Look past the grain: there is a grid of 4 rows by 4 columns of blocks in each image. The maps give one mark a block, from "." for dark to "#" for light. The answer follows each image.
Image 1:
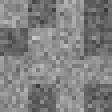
# . # .
. # # .
# # # #
# . # .
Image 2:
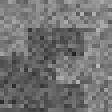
# # # #
# . . #
. . # #
. . . #
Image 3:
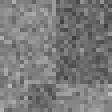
# # . .
# # . .
# # . .
# . # #
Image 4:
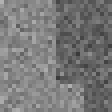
# # . .
# # . .
# # . .
# # # .
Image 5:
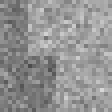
. # # #
. # # #
. . # #
. . # #
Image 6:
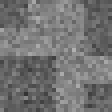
. # # .
# # # .
. . # #
. . # .
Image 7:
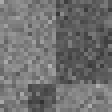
# # . .
# # . .
# # . .
# . # #
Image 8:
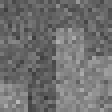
. . . .
. . # .
. . # #
# . # #
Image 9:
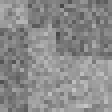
# . . .
. # . .
. # # #
. # # #
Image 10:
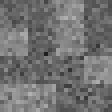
. . # .
# . # .
. . . #
# # . .
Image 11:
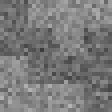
. # # #
. . # .
# . . .
# # # .
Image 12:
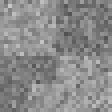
# # . .
# # . .
. . # #
. # # #
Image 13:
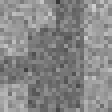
# # . #
# . . #
. . . #
# . . #
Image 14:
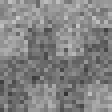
# # # #
# . # .
. . . .
. # . #
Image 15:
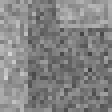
# . # #
# . . .
# . . .
# . . .
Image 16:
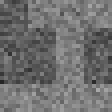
. # # #
. . # .
. . # .
# # # #
